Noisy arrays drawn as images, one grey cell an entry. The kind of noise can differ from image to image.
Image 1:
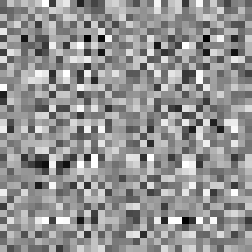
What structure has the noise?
low rank plus noise
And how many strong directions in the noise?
two
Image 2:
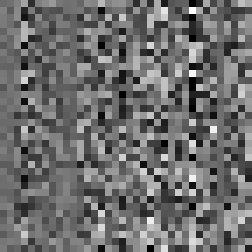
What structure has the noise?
columns of uneven size
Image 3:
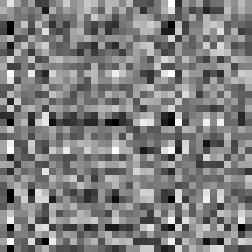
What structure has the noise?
low rank plus noise
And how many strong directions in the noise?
one
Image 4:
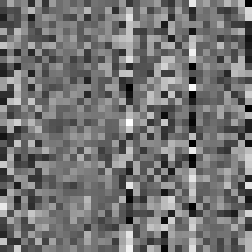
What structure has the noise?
columns of uneven size
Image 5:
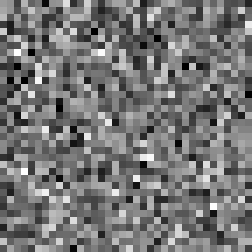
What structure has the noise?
independent entries
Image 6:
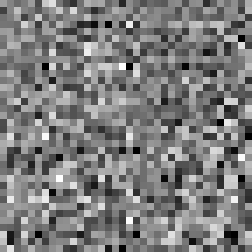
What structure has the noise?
low rank plus noise
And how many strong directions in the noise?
three or four
